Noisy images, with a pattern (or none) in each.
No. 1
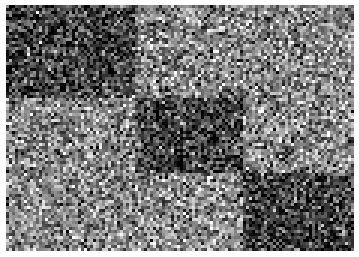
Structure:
blocks along the diagonal
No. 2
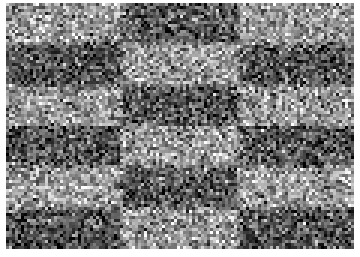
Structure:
a checkerboard
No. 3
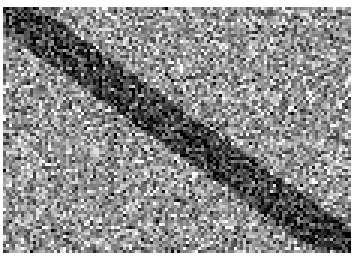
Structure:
a diagonal band
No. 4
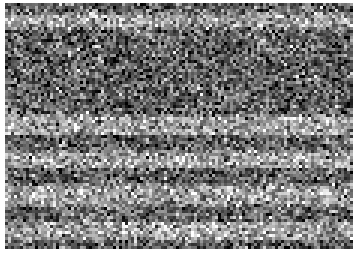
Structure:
bands of rows
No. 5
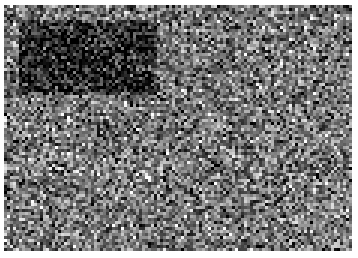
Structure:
one block
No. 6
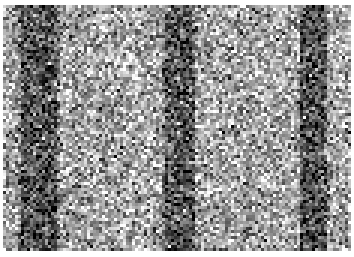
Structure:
bands of columns
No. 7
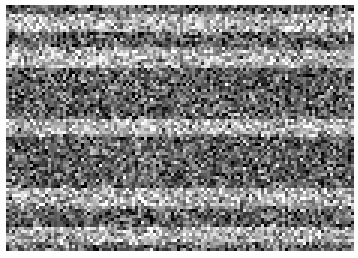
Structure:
bands of rows
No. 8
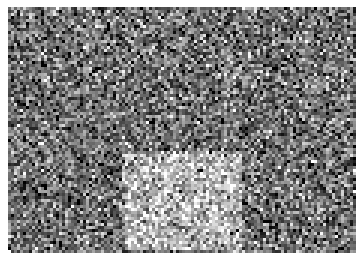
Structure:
one block
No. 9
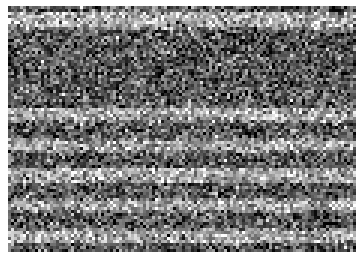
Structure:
bands of rows
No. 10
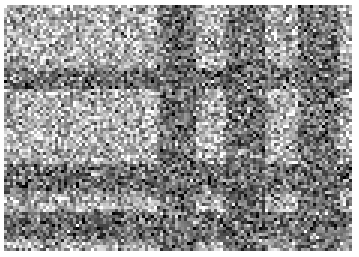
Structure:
bands of rows crossing bands of columns
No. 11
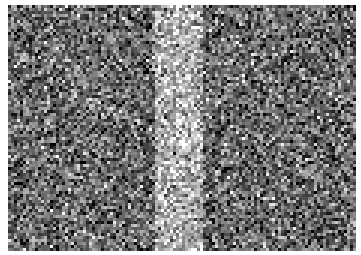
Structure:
one band of columns
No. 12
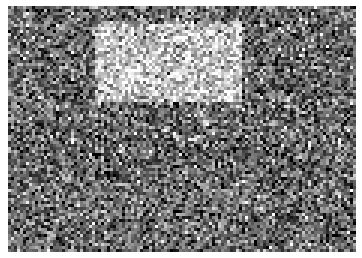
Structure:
one block
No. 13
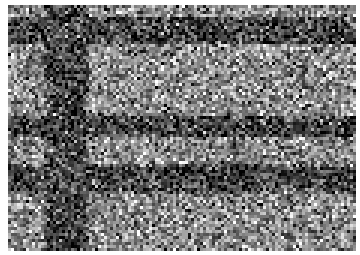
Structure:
bands of rows crossing bands of columns
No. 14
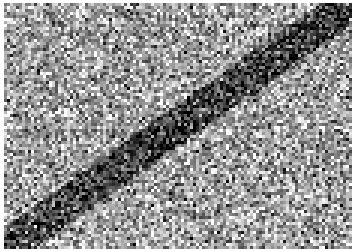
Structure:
a diagonal band
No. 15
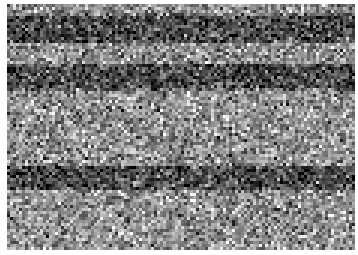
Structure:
bands of rows
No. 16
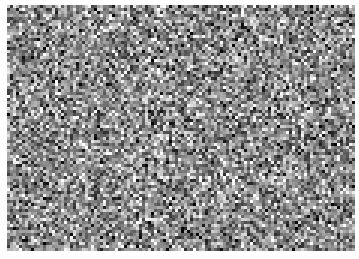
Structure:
only noise
